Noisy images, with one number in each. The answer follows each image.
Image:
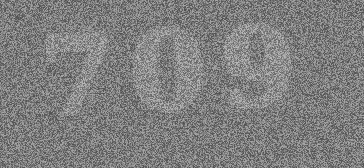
709
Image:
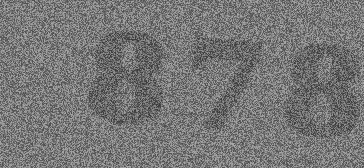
878
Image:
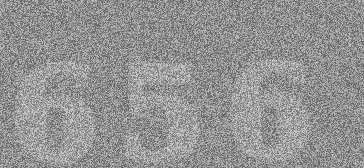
656
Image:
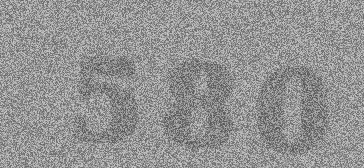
580
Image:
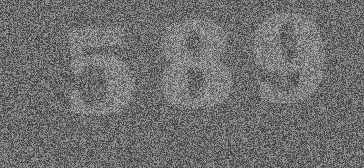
589
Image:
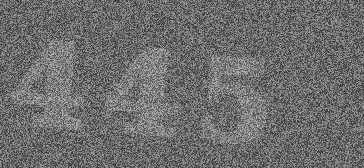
445
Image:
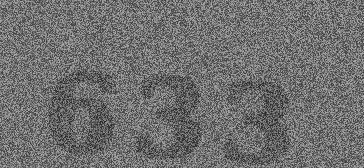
633
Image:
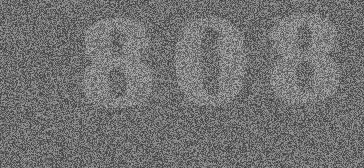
808
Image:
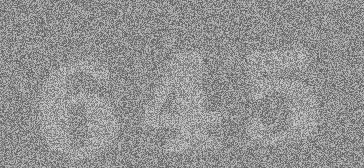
645
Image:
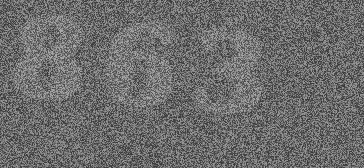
863
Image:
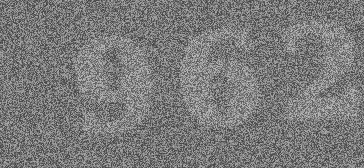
962
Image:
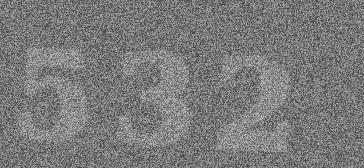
532
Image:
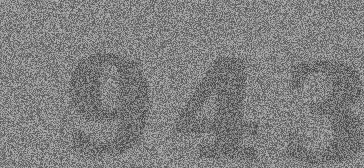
943
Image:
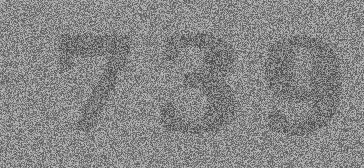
739
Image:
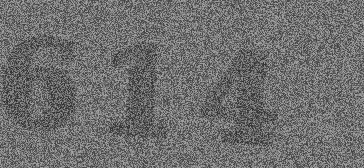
614
